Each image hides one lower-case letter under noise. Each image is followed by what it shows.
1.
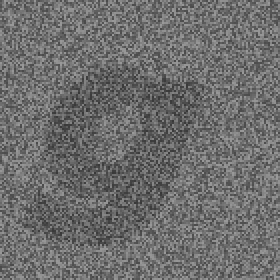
dark g
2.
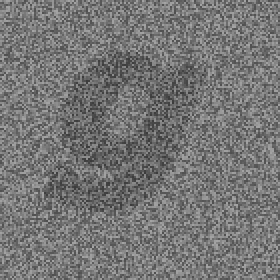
dark g
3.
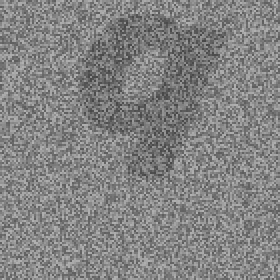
dark q
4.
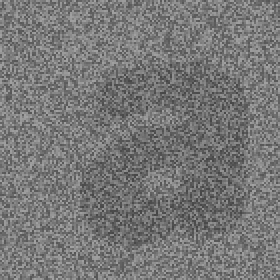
dark a
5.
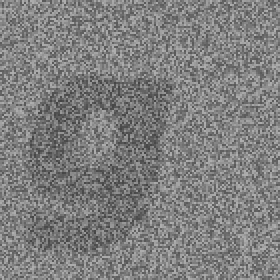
dark g
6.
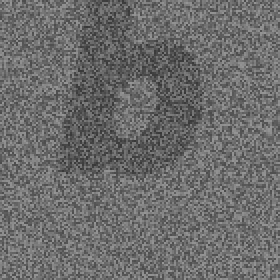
dark b
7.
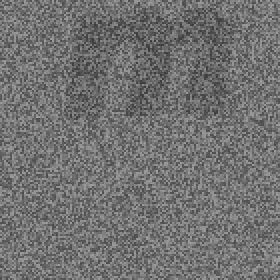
dark m
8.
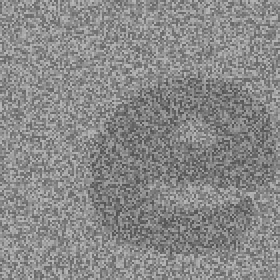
dark e
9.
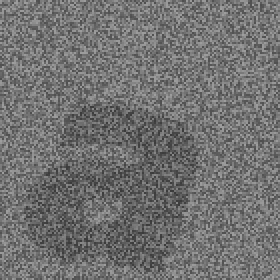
dark a
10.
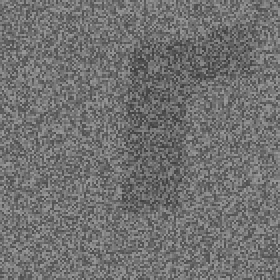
dark r
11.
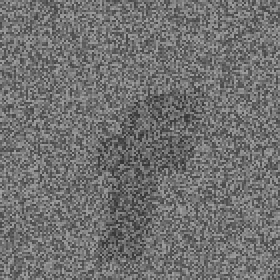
dark f
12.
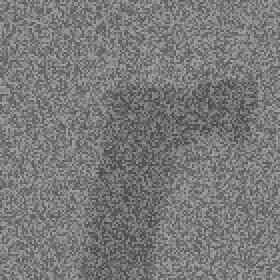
dark r
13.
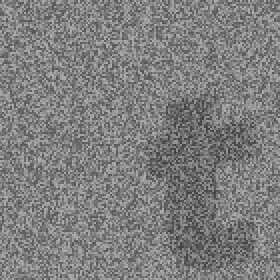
dark t
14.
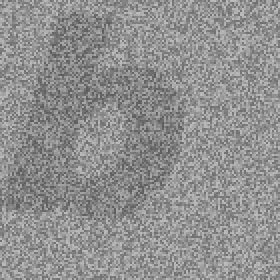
dark b
